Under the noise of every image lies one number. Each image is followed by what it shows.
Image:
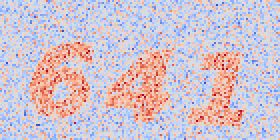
641
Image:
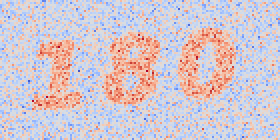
180
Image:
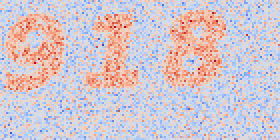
918
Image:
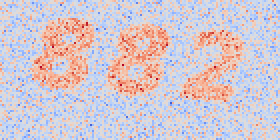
882
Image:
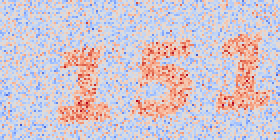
151
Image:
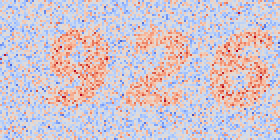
926
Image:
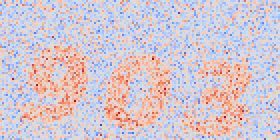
903
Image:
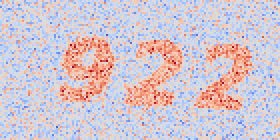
922
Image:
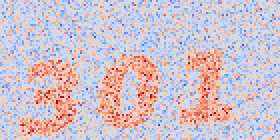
301
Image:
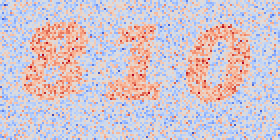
810
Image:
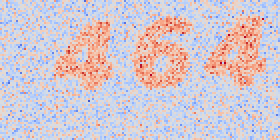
464
